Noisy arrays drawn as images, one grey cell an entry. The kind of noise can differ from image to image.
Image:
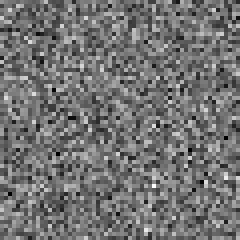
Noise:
independent entries
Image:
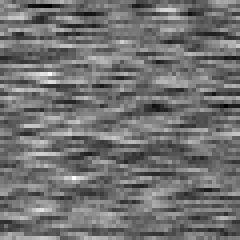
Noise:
streaked along the rows
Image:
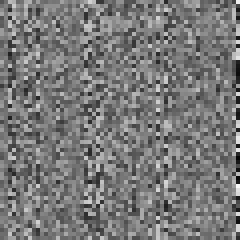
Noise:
columns of uneven size
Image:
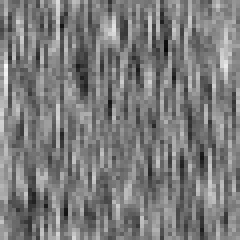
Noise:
streaked along the columns
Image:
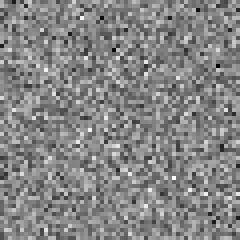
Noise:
independent entries
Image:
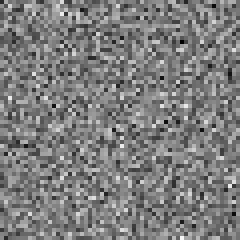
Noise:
independent entries
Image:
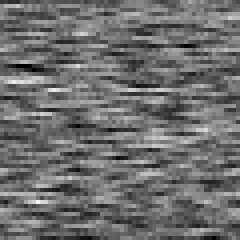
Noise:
streaked along the rows
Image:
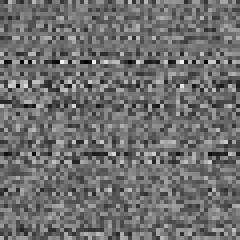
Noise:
rows of uneven size
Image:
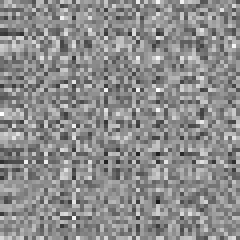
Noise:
low rank plus noise
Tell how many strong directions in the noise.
two
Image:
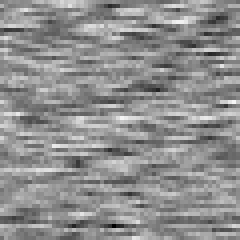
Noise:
streaked along the rows
